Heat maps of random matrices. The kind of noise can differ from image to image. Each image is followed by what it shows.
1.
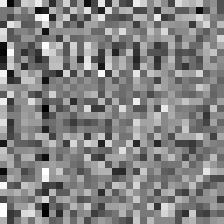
low rank plus noise
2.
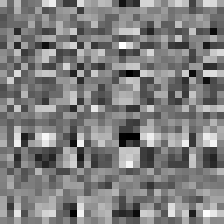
low rank plus noise
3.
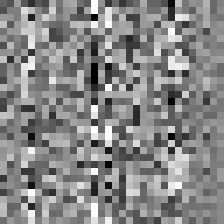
columns of uneven size
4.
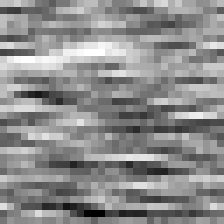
streaked along the rows
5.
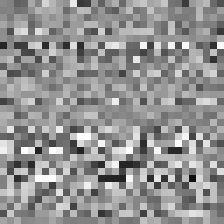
rows of uneven size
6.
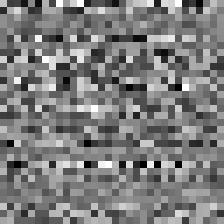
rows of uneven size
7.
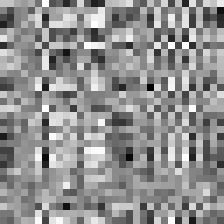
low rank plus noise
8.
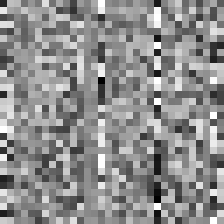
columns of uneven size
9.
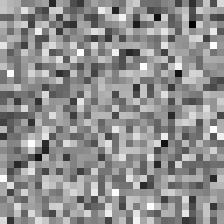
independent entries
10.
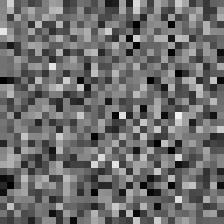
low rank plus noise
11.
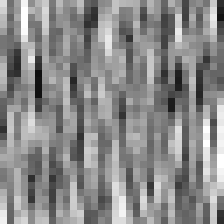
streaked along the columns
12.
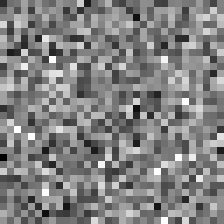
independent entries
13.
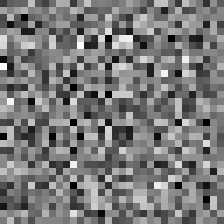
low rank plus noise
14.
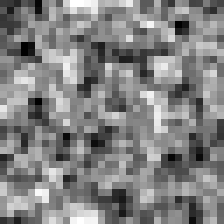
blotchy
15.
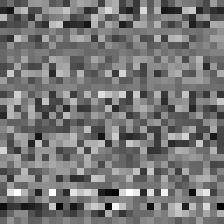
rows of uneven size
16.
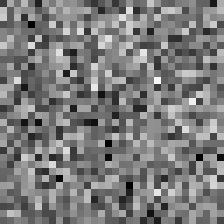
independent entries
